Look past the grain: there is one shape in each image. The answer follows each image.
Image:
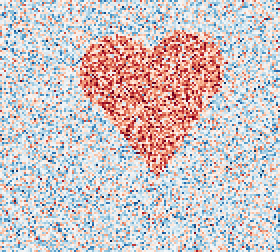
red heart
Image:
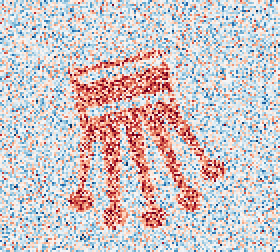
red chess queen
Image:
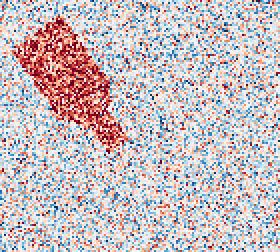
red bottle
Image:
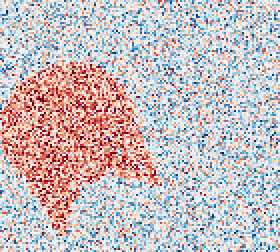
red cat's head
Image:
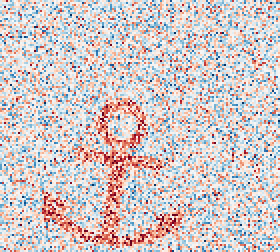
red anchor
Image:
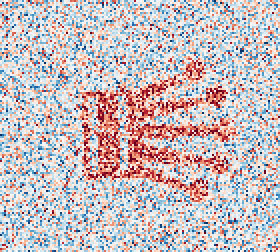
red chess queen
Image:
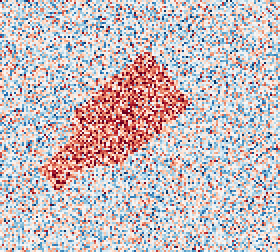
red bottle
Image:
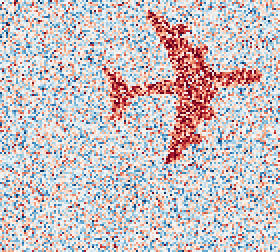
red airplane
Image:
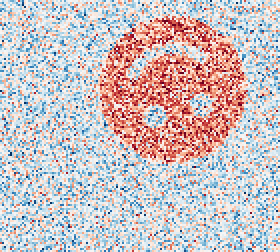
red smiling face
